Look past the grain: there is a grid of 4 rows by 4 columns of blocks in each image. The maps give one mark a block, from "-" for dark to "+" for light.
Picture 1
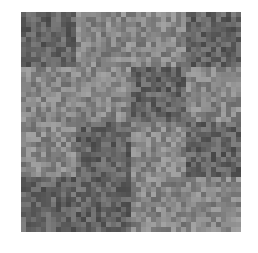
- + + -
+ + - +
+ - + -
- - + +
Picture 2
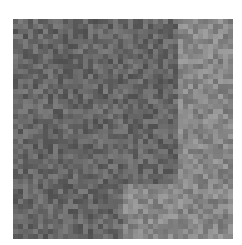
- - - +
- - - +
- - - +
- - + +
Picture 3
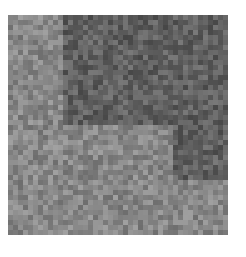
+ - - -
+ - - -
+ + + -
+ + + +
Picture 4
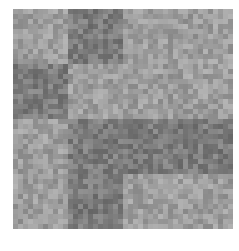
+ - + +
- + + +
+ - - -
+ - + +
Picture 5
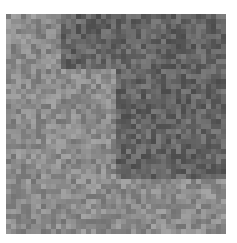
+ - - -
+ + - -
+ + - -
+ + + +
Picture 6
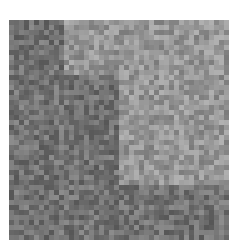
- + + +
- - + +
- - + +
- - - -
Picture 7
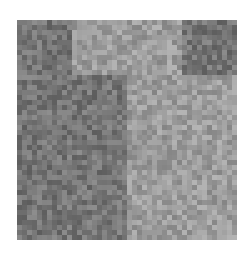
- + + -
- - + +
- - + +
- - + +
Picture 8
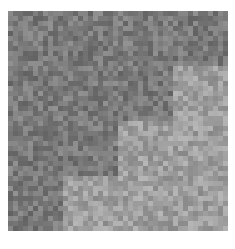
- - - -
- - - +
- - + +
- + + +
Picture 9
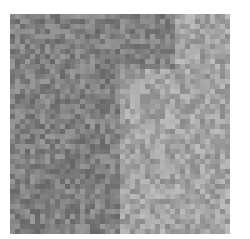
- - - +
- - + +
- - + +
- - + +
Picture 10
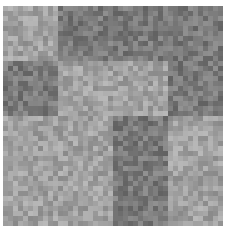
+ - - -
- + + -
+ + - +
+ + - +
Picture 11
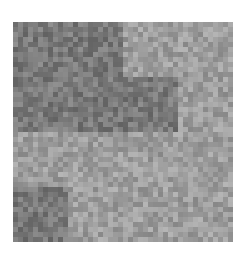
- - + +
- - - +
+ + + +
- + + +
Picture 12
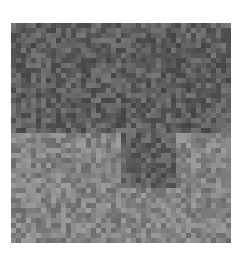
- - - -
- - - -
+ + - +
+ + + +
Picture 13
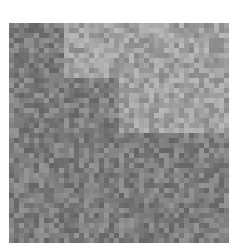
- + + +
- - + +
- - - -
- - - -
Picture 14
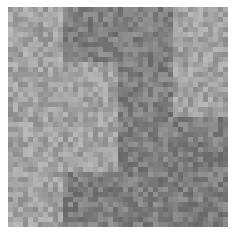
+ - - +
+ + - +
+ + - -
+ - - -
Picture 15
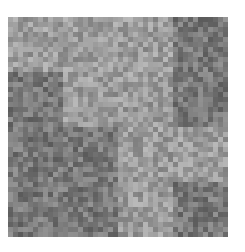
+ + + -
- + + -
- - + +
- - + -
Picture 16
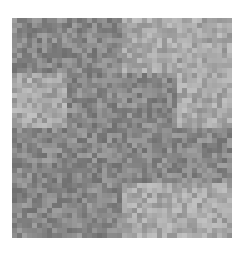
- - + +
+ - - +
- - - -
- - + +
